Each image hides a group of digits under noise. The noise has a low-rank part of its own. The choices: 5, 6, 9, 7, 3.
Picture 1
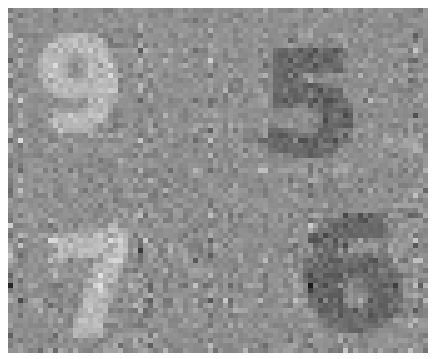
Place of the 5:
top right
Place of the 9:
top left
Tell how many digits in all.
4
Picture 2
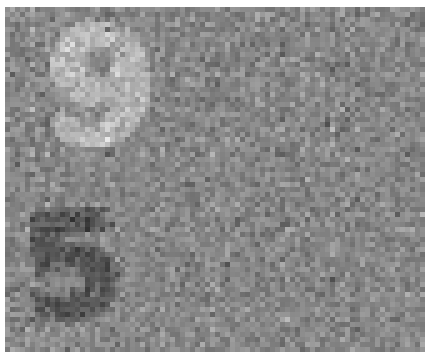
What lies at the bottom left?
5
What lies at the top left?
9
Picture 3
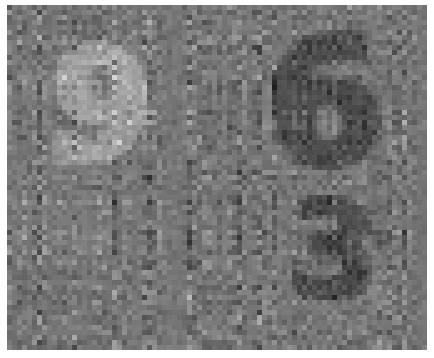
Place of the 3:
bottom right
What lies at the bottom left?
nothing
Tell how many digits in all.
3
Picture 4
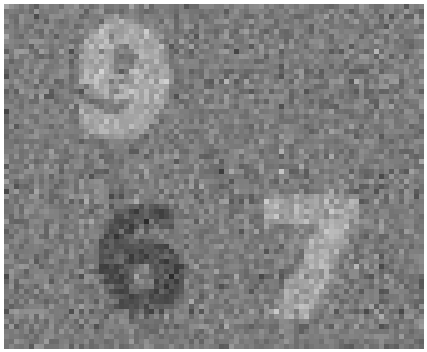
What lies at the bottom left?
6
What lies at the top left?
9
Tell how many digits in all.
3
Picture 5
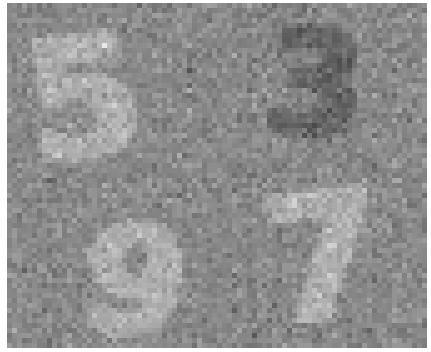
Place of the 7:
bottom right
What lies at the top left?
5
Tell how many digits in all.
4
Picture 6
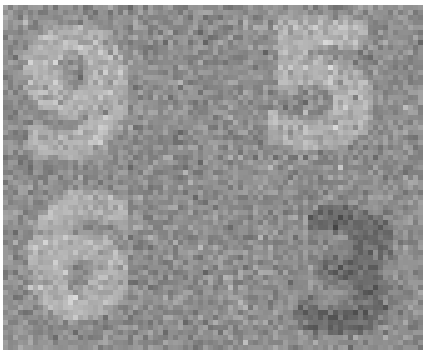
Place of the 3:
bottom right
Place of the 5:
top right
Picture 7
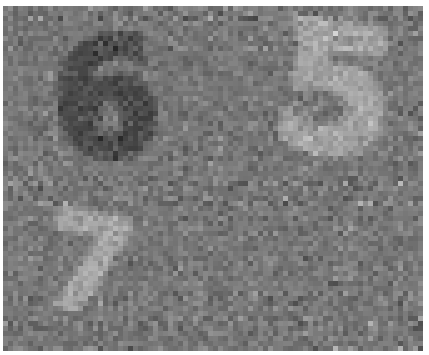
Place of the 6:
top left
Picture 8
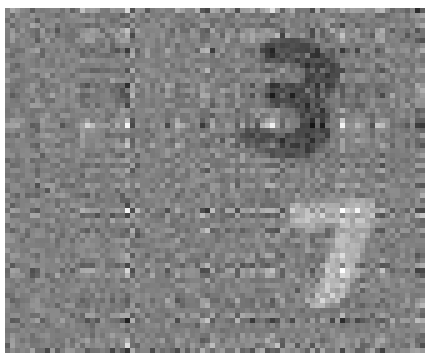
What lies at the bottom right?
7
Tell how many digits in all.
2
